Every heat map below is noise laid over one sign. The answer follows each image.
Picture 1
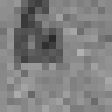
ampersand
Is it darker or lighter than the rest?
darker
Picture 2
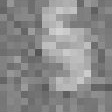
section sign
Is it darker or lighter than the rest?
lighter
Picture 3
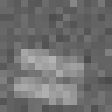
equals sign
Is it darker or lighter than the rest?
lighter
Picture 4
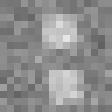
colon
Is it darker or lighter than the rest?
lighter
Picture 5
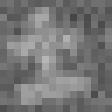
plus-minus sign
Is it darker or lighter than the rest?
lighter
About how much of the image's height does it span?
nearly all
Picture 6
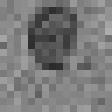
at sign
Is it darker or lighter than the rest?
darker
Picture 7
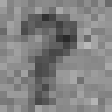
question mark
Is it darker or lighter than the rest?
darker
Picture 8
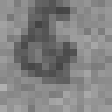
ampersand
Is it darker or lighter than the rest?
darker
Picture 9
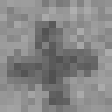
plus sign
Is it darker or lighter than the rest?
darker
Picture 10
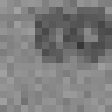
infinity sign
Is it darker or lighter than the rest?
darker
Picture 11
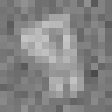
pilcrow
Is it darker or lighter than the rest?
lighter
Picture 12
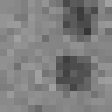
colon
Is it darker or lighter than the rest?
darker
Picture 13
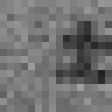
plus-minus sign
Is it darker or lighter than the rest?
darker
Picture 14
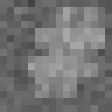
hash sign
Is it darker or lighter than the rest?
lighter
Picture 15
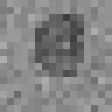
at sign
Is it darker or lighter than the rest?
darker
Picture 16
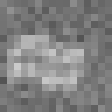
approximately sign
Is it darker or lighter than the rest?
lighter
